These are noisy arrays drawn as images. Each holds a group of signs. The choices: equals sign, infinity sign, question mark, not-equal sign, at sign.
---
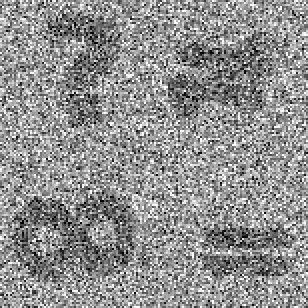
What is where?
top left: question mark; top right: not-equal sign; bottom left: infinity sign; bottom right: equals sign
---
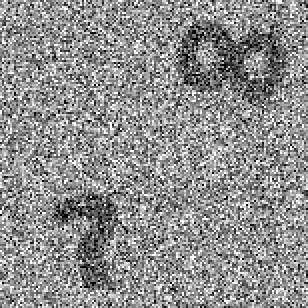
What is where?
top right: infinity sign; bottom left: question mark
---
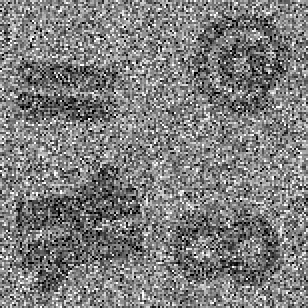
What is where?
top left: equals sign; top right: at sign; bottom left: not-equal sign; bottom right: infinity sign
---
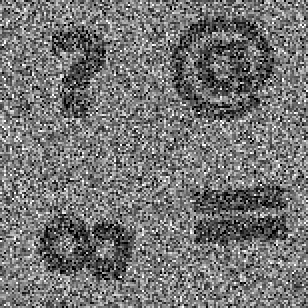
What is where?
top left: question mark; top right: at sign; bottom left: infinity sign; bottom right: equals sign
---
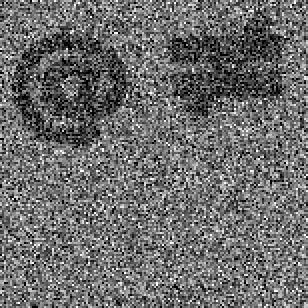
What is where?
top left: at sign; top right: not-equal sign
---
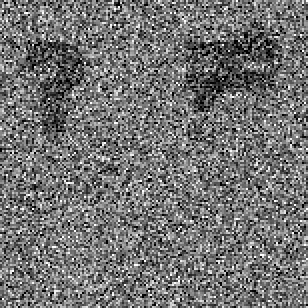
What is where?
top left: question mark; top right: not-equal sign
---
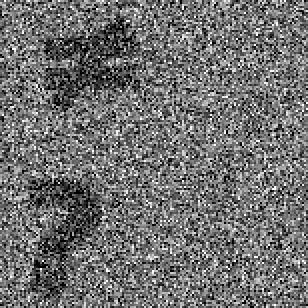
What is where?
top left: not-equal sign; bottom left: question mark
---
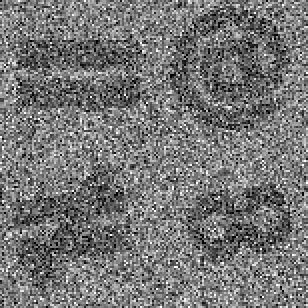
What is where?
top left: equals sign; top right: at sign; bottom left: not-equal sign; bottom right: infinity sign
